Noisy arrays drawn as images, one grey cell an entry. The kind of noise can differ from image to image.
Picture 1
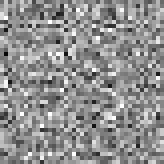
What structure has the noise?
low rank plus noise
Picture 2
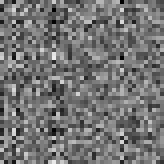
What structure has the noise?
low rank plus noise
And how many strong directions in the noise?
one
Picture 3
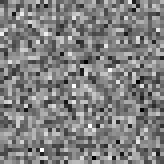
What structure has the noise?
independent entries
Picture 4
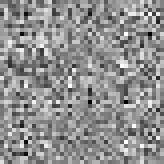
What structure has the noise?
low rank plus noise
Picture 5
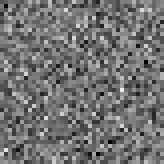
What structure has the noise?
independent entries
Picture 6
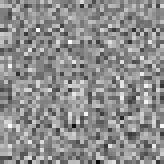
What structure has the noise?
low rank plus noise
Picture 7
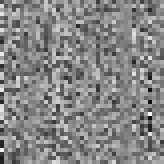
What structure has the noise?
columns of uneven size
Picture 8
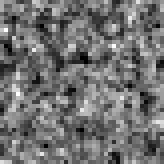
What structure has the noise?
blotchy
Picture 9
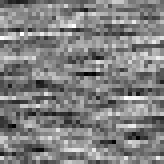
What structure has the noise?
streaked along the rows
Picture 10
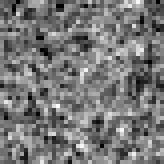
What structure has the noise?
blotchy
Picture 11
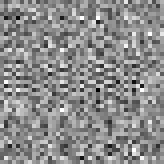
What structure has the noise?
low rank plus noise
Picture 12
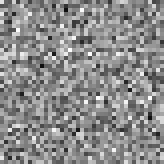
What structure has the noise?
independent entries
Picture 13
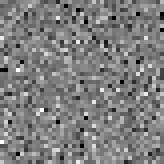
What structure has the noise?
heavy tails
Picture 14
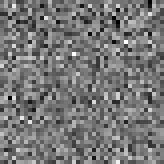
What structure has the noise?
low rank plus noise
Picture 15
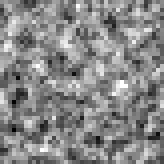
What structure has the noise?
blotchy
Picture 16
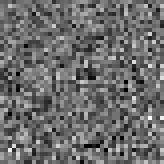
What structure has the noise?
low rank plus noise
